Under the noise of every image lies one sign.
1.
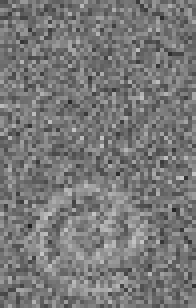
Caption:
light at sign
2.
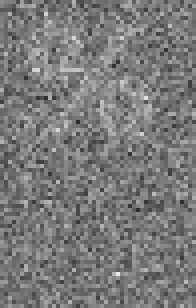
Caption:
light percent sign
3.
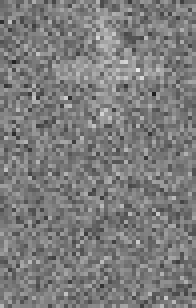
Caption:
light plus sign
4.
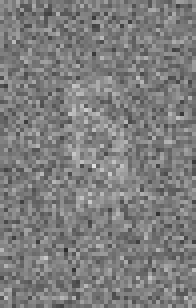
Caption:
light section sign, centre
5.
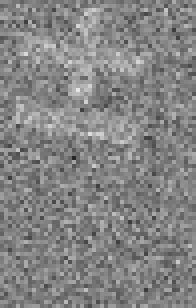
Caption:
light plus-minus sign
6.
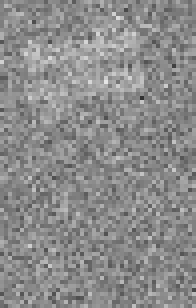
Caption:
light not-equal sign
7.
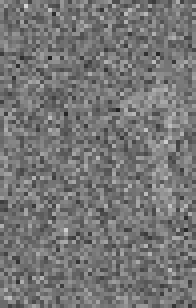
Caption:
light question mark, middle right
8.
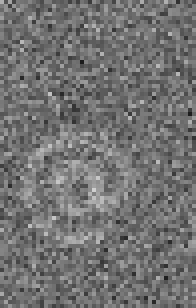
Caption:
light at sign
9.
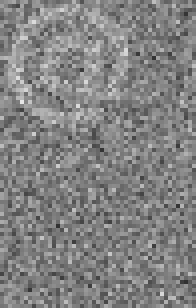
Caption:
light at sign
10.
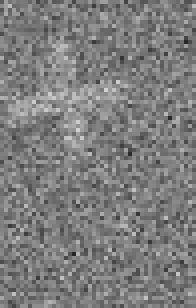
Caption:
light plus sign
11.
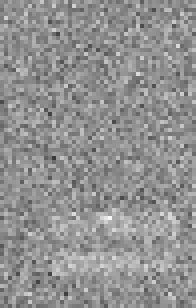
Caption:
light equals sign
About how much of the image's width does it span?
two thirds
